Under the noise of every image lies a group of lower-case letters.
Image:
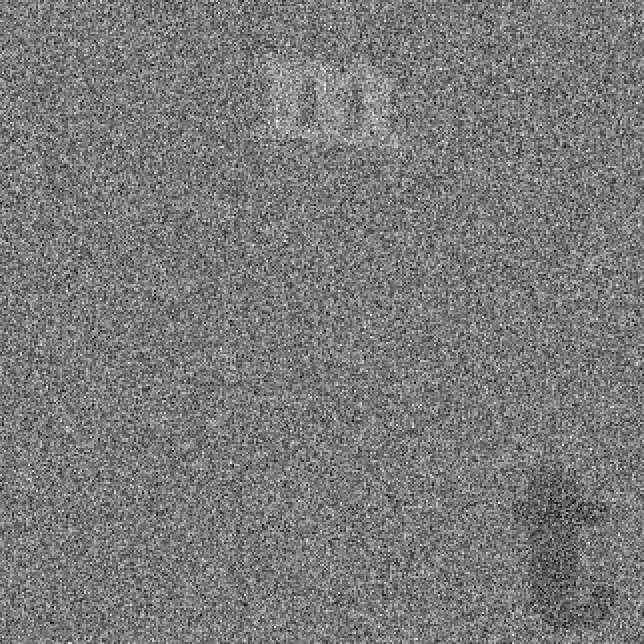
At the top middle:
m
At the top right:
nothing
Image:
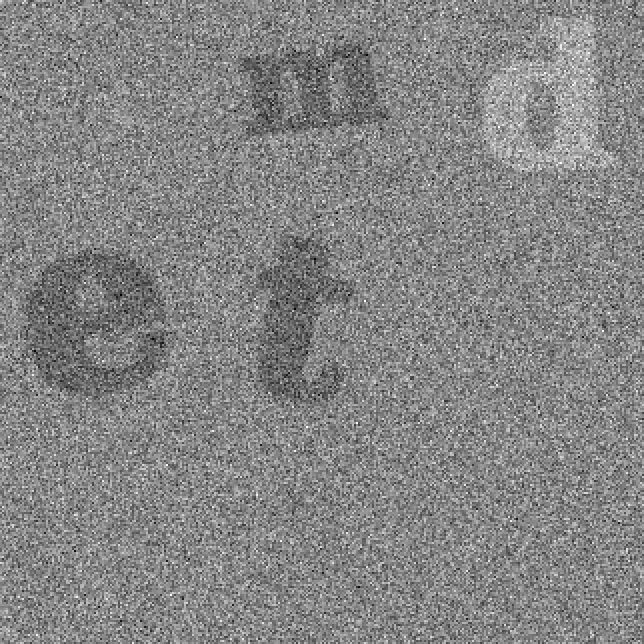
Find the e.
middle left
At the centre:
t
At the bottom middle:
nothing
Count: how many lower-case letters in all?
4
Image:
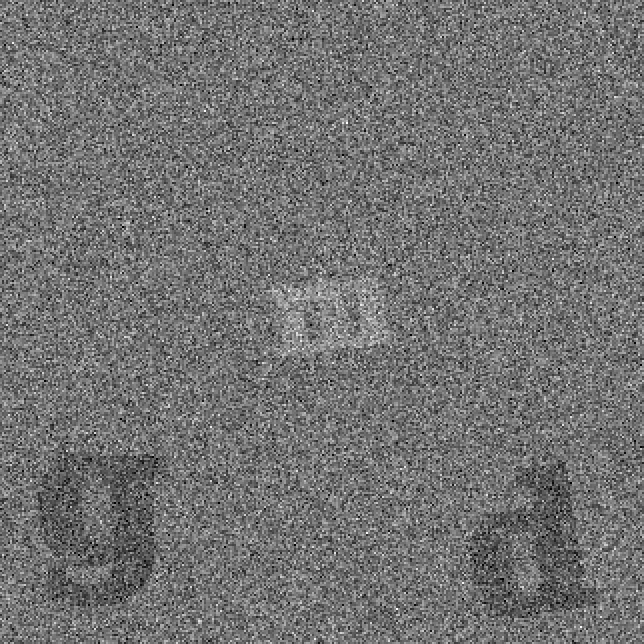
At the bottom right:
d
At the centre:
m
